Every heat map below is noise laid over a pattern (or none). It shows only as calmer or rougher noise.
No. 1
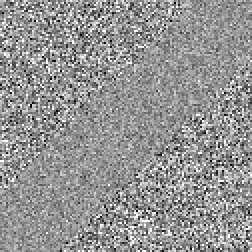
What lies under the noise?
a diagonal band
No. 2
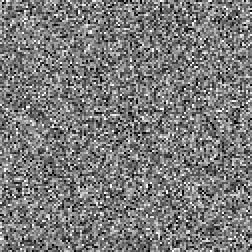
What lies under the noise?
only noise
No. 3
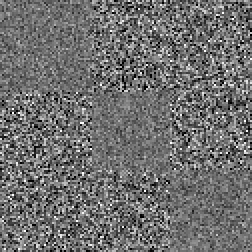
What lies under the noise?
blocks along the diagonal
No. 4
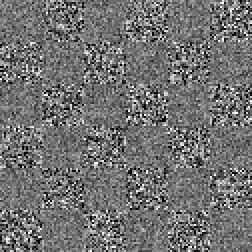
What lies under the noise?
a checkerboard
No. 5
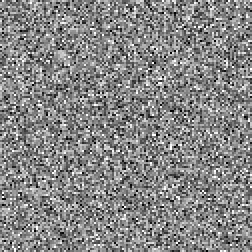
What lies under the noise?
only noise
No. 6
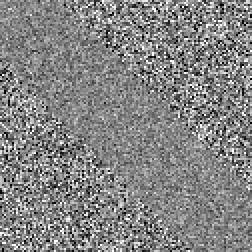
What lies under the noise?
a diagonal band
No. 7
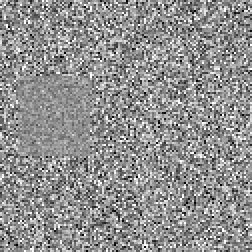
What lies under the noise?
one block
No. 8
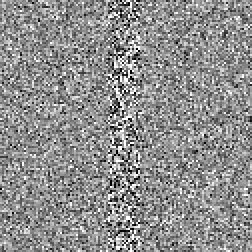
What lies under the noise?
one band of columns
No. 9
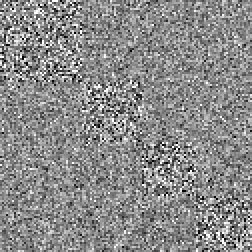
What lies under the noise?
blocks along the diagonal
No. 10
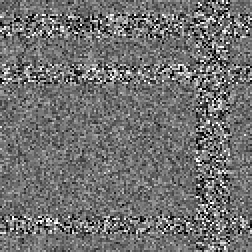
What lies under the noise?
bands of rows crossing bands of columns
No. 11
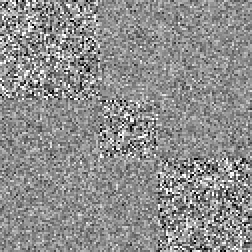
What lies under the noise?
blocks along the diagonal
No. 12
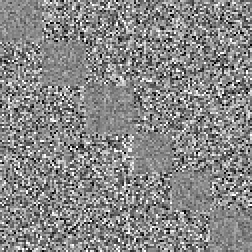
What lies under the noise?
blocks along the diagonal
